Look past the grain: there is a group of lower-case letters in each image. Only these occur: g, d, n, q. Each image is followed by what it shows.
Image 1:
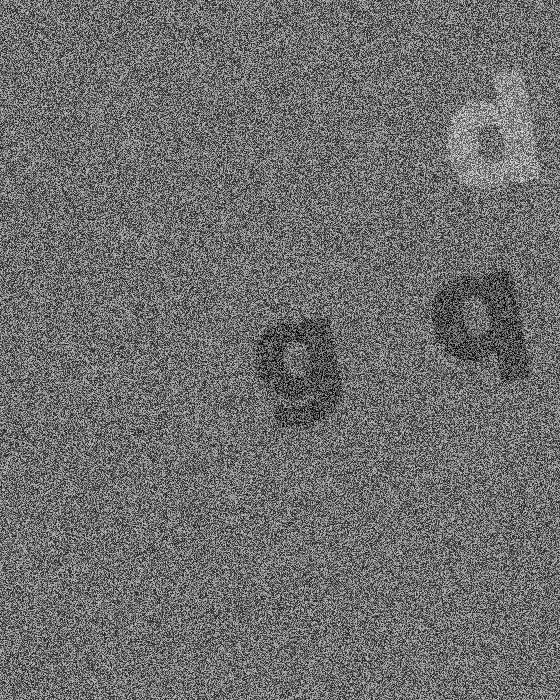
top right: light d; centre: dark g; middle right: dark q
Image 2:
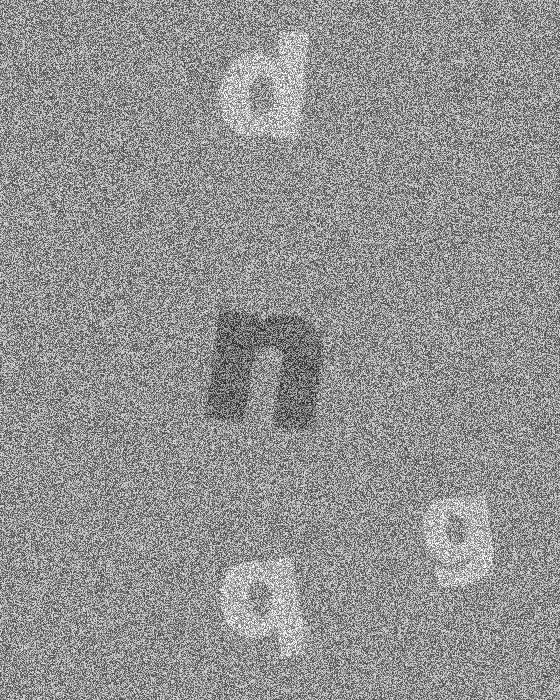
top middle: light d; centre: dark n; bottom middle: light q; bottom right: light g
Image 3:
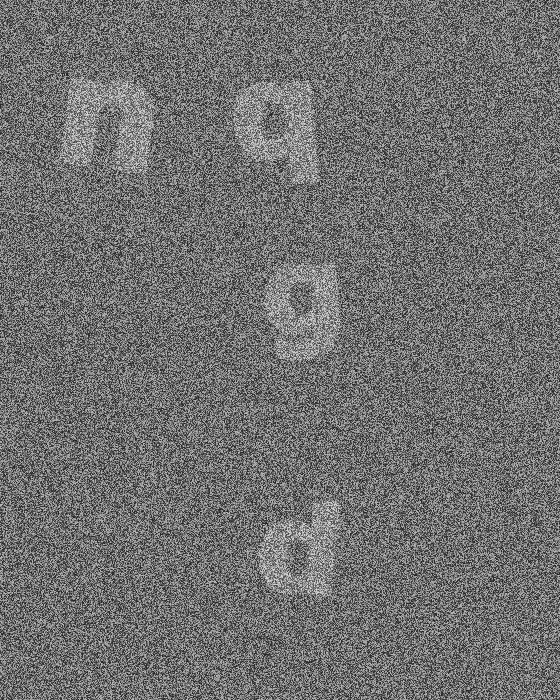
top left: light n; top middle: light q; centre: light g; bottom middle: light d
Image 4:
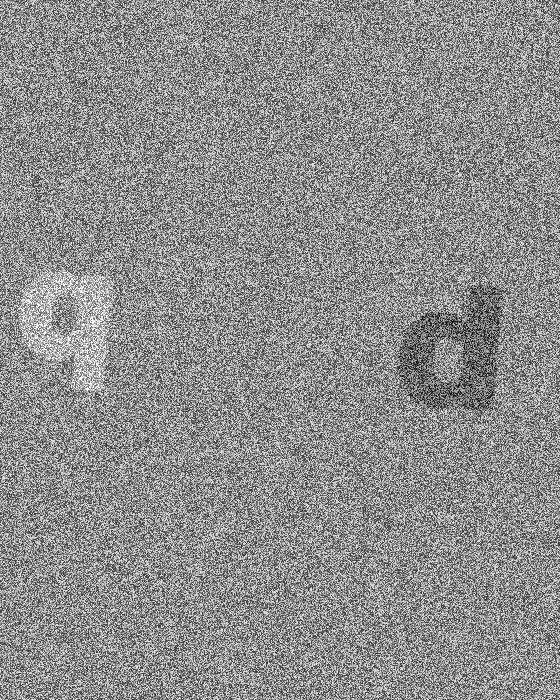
middle left: light q; middle right: dark d
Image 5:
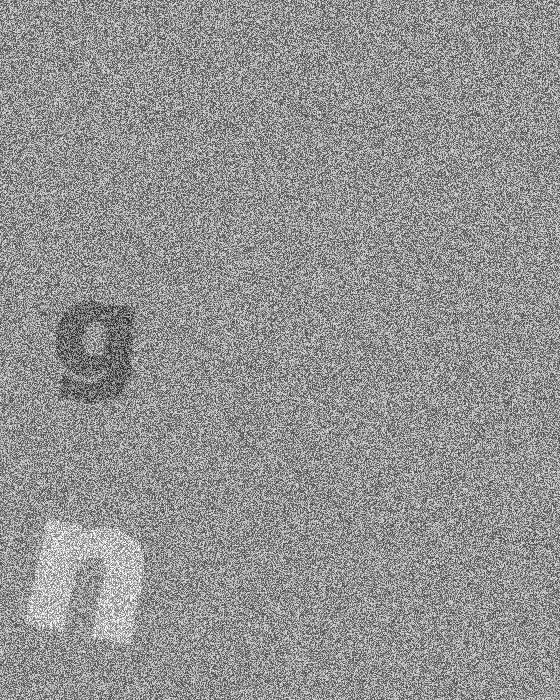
middle left: dark g; bottom left: light n
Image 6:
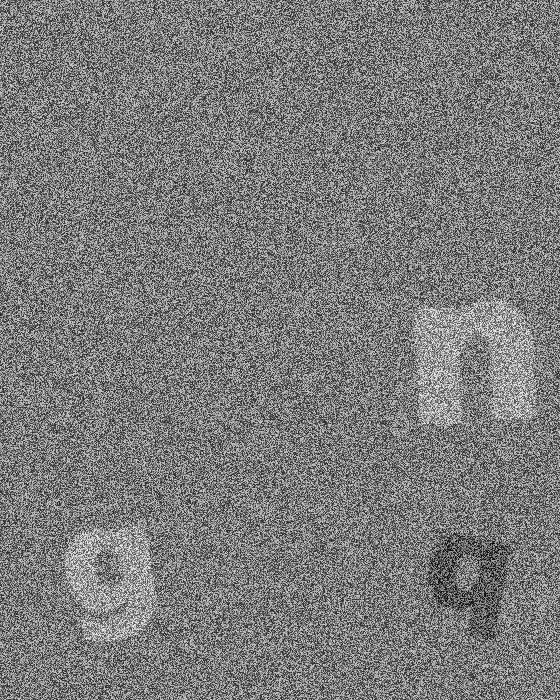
middle right: light n; bottom left: light g; bottom right: dark q
